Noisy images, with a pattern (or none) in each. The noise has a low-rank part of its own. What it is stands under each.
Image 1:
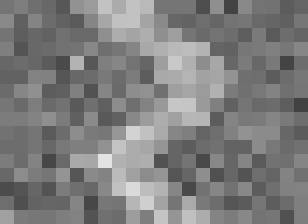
a wavy band
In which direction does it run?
top to bottom
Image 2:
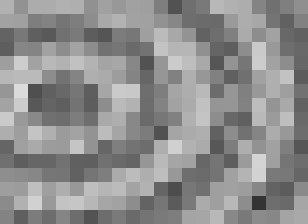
rings round one point
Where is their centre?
middle left
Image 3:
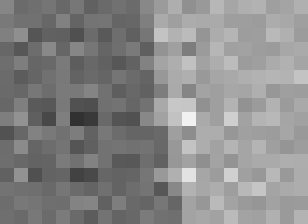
a sharp edge
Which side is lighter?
right
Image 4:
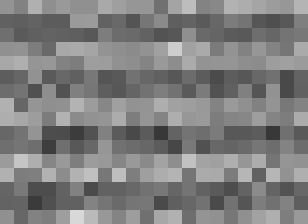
horizontal stripes
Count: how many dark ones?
4
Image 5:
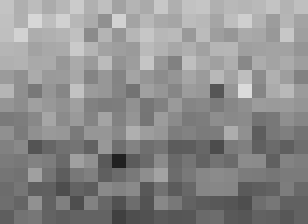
a smooth slope
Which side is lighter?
top
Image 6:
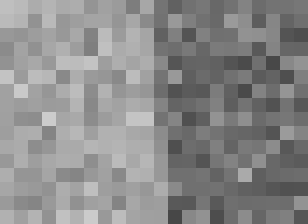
a sharp edge
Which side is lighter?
left
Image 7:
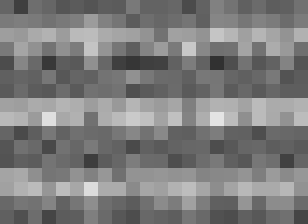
horizontal stripes
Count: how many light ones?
3
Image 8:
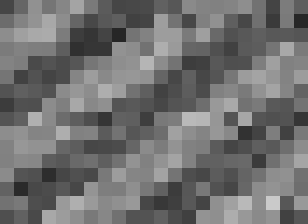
diagonal stripes
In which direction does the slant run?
bottom left to top right
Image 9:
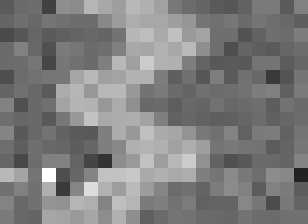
a wavy band
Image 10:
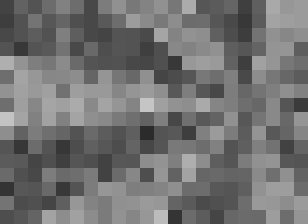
spokes from one point
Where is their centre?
middle right
